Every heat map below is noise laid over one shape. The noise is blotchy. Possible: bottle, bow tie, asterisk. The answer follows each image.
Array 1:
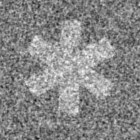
light asterisk
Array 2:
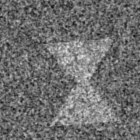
light bow tie
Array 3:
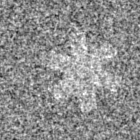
light asterisk
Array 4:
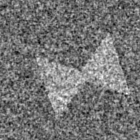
light bow tie
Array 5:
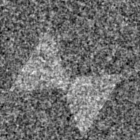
light bow tie
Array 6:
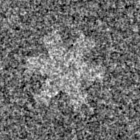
light asterisk
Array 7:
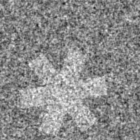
light asterisk
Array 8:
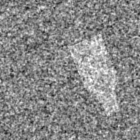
light bottle
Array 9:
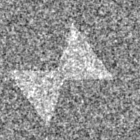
light bow tie
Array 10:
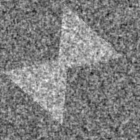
light bow tie
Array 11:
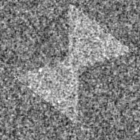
light bow tie
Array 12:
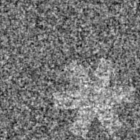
light asterisk
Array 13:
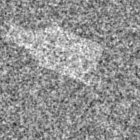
light bottle
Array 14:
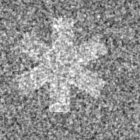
light asterisk
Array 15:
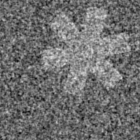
light asterisk
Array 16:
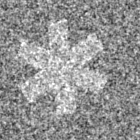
light asterisk
